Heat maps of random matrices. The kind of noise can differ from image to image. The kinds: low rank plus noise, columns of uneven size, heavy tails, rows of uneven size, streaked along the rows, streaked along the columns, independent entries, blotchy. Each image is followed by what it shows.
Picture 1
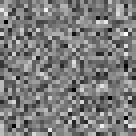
low rank plus noise
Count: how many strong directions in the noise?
five to eight
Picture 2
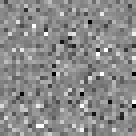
heavy tails
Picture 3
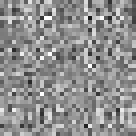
low rank plus noise
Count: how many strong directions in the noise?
two
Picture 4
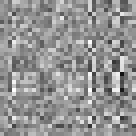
low rank plus noise
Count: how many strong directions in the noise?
one
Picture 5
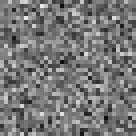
independent entries
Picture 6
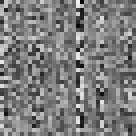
columns of uneven size
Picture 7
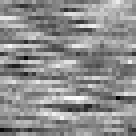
streaked along the rows
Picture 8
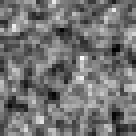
blotchy
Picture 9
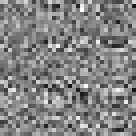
low rank plus noise
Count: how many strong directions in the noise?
two
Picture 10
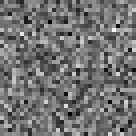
independent entries
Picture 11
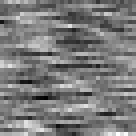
streaked along the rows
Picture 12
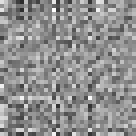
low rank plus noise
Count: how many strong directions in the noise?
one
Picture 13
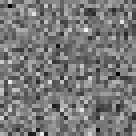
low rank plus noise
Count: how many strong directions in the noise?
five to eight
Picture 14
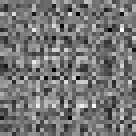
low rank plus noise
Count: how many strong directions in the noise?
two
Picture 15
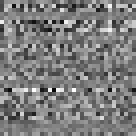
rows of uneven size
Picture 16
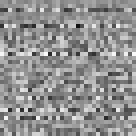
rows of uneven size
